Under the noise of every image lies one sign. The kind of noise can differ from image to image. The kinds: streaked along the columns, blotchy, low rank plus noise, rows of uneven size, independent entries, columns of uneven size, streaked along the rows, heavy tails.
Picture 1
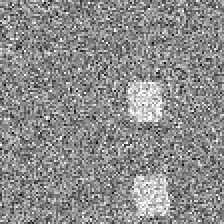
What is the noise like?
independent entries
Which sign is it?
colon
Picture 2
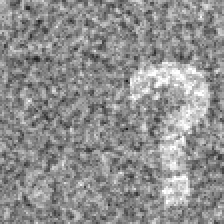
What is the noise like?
blotchy
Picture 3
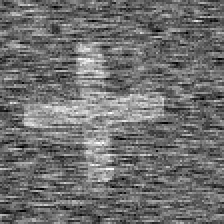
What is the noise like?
streaked along the rows
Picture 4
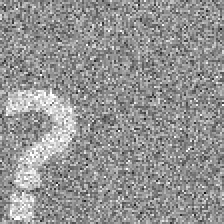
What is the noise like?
independent entries
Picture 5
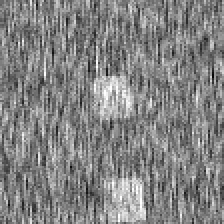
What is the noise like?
streaked along the columns
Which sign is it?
colon
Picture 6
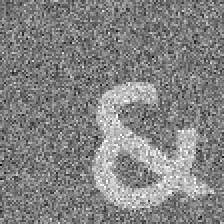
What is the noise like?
independent entries
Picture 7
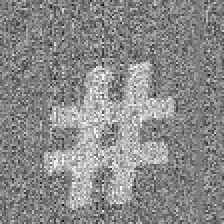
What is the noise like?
columns of uneven size
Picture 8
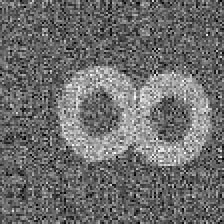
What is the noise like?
low rank plus noise
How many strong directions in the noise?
two
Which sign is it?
infinity sign
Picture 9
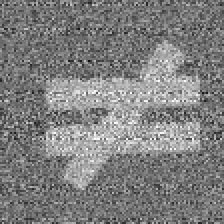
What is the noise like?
rows of uneven size
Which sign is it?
not-equal sign
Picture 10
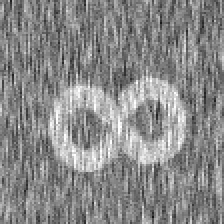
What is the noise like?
streaked along the columns
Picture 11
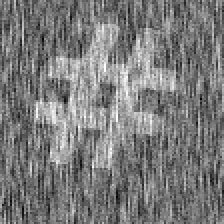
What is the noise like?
streaked along the columns
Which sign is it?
hash sign
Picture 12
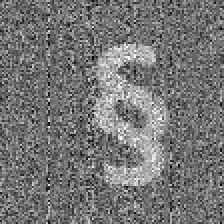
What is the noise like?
columns of uneven size
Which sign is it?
section sign
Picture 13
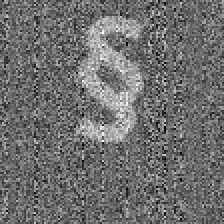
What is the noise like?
columns of uneven size
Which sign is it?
section sign
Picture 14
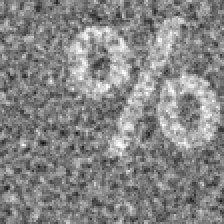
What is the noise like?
blotchy
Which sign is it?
percent sign
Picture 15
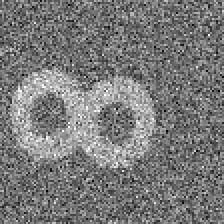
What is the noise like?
independent entries
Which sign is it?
infinity sign
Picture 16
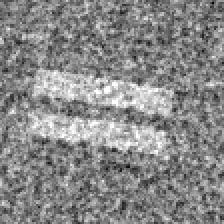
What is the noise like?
blotchy
